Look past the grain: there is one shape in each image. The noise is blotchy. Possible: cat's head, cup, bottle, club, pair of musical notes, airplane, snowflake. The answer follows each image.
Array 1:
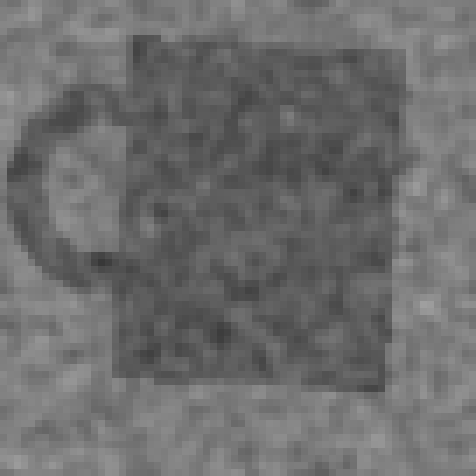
cup
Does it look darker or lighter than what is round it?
darker
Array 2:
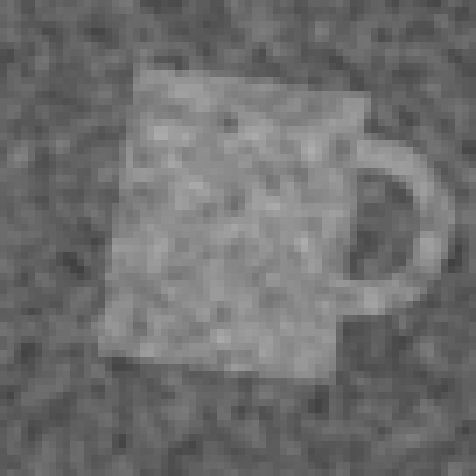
cup
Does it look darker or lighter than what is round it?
lighter
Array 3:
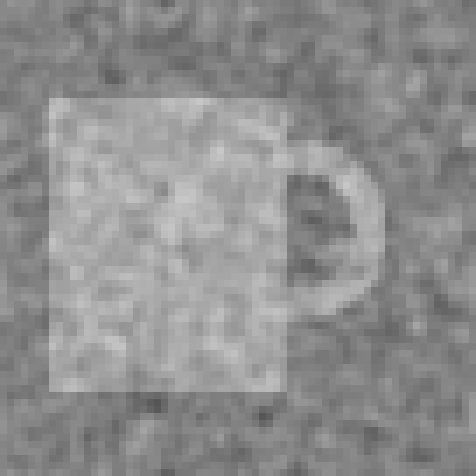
cup
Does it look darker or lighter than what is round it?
lighter
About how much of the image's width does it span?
two thirds
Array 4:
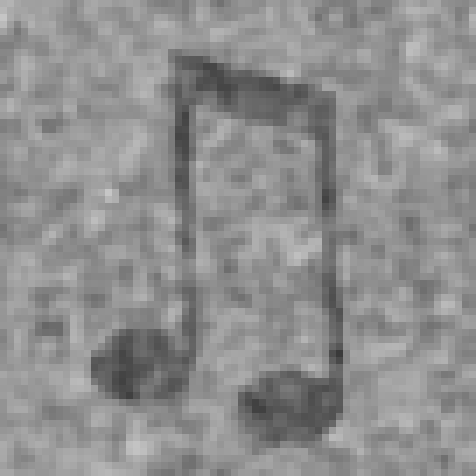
pair of musical notes
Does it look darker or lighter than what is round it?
darker
